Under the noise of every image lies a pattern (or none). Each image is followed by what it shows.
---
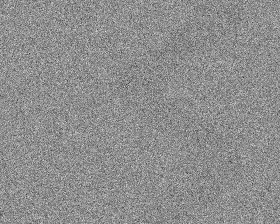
a wavy band
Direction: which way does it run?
top to bottom
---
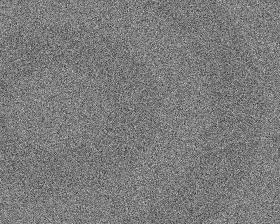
rings round one point
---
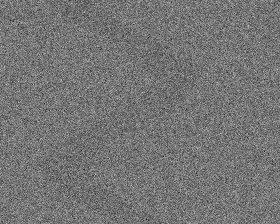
a wavy band
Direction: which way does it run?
top to bottom
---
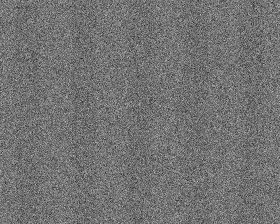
vertical stripes
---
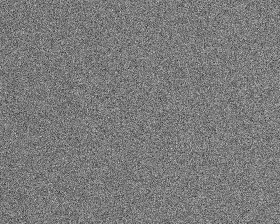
a smooth slope
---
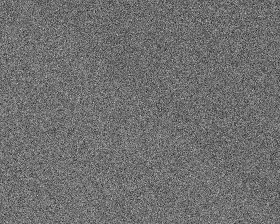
a sharp edge
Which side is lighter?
bottom left
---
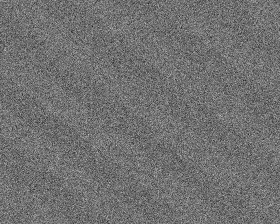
diagonal stripes
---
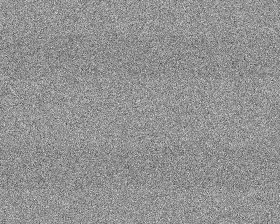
horizontal stripes
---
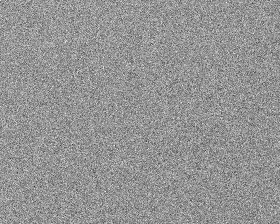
a smooth slope
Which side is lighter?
top left
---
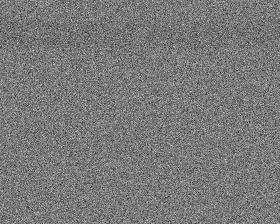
one horizontal stripe
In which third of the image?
top
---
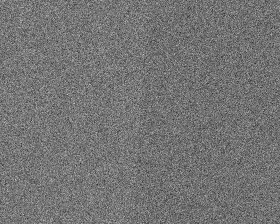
a sharp edge
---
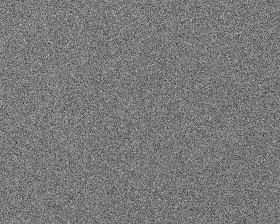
a smooth slope
